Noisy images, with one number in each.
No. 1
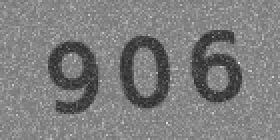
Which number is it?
906
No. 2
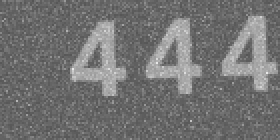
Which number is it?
444
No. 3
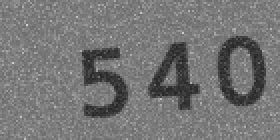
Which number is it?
540
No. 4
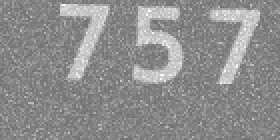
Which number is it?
757
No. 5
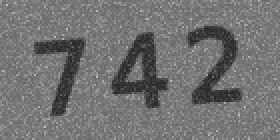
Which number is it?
742
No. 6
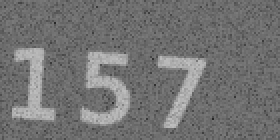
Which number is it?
157
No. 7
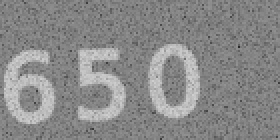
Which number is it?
650
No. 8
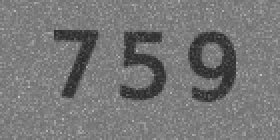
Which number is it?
759
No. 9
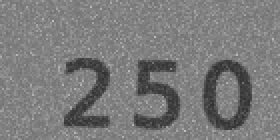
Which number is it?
250
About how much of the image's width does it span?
two thirds
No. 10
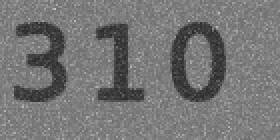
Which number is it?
310
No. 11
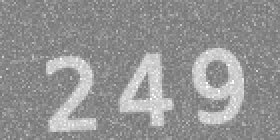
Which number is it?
249
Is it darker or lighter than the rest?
lighter
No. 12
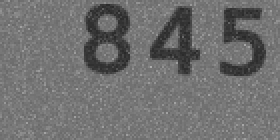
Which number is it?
845
